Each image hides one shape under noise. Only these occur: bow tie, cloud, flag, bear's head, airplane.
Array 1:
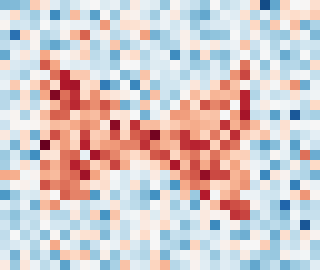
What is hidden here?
red bow tie
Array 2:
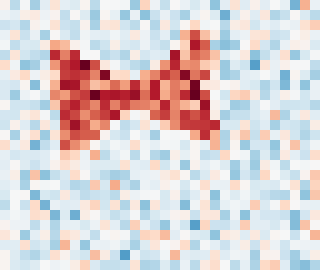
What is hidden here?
red bow tie
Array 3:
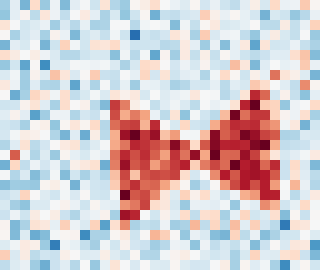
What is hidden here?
red bow tie
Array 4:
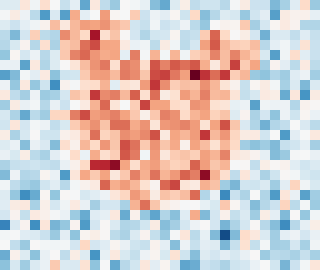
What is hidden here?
red bear's head
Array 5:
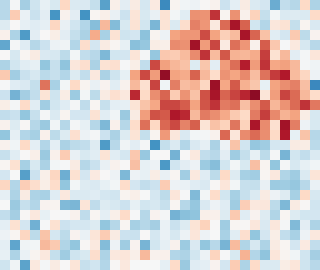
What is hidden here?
red cloud
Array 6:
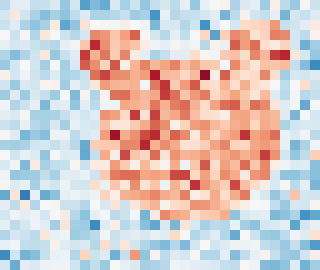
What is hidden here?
red bear's head
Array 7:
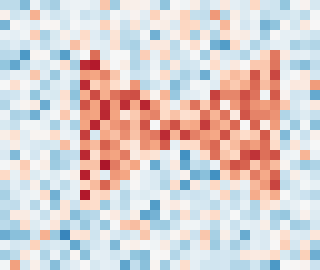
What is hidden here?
red bow tie
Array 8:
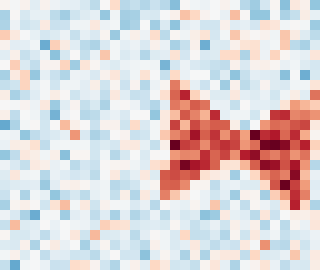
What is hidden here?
red bow tie
